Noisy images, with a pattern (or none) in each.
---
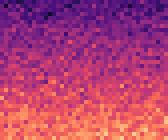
a smooth slope
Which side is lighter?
bottom
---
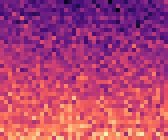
a smooth slope
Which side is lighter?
bottom
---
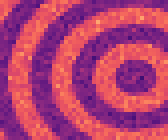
rings round one point
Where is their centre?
middle right
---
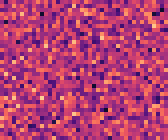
only noise
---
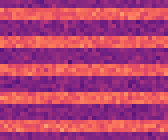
horizontal stripes
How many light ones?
5
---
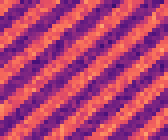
diagonal stripes
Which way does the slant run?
bottom left to top right
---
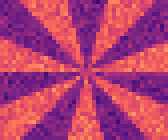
spokes from one point
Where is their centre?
centre
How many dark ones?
7
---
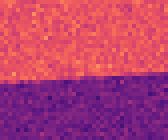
a sharp edge
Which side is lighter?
top
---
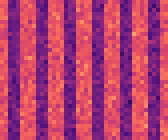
vertical stripes
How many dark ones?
6
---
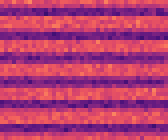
horizontal stripes
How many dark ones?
6
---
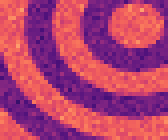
rings round one point
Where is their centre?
top right
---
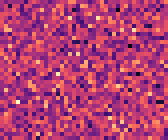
only noise
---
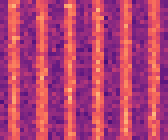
vertical stripes
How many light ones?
6
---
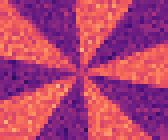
spokes from one point
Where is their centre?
centre
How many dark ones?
5
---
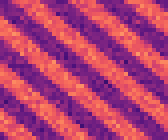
diagonal stripes
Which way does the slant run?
top left to bottom right
